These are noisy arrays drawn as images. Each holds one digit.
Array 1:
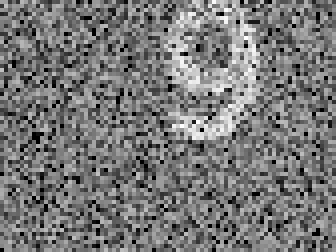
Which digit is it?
9
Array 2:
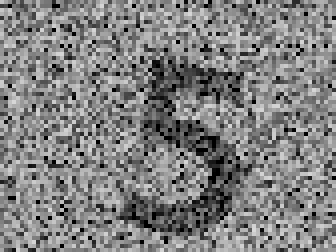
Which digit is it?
5
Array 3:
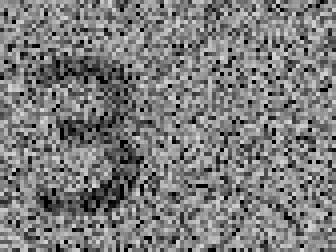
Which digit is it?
3
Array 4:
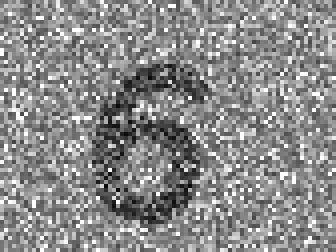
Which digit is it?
6
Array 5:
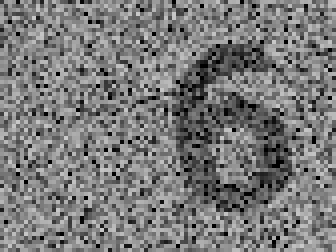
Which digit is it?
6
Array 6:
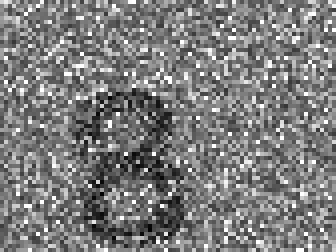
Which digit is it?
8
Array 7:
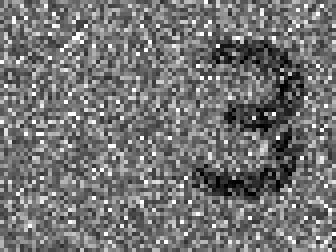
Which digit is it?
3
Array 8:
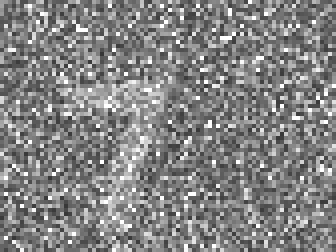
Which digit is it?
7
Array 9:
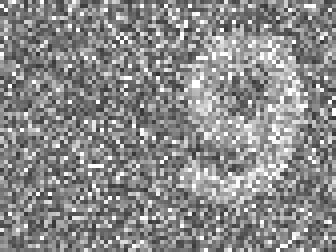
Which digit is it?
9
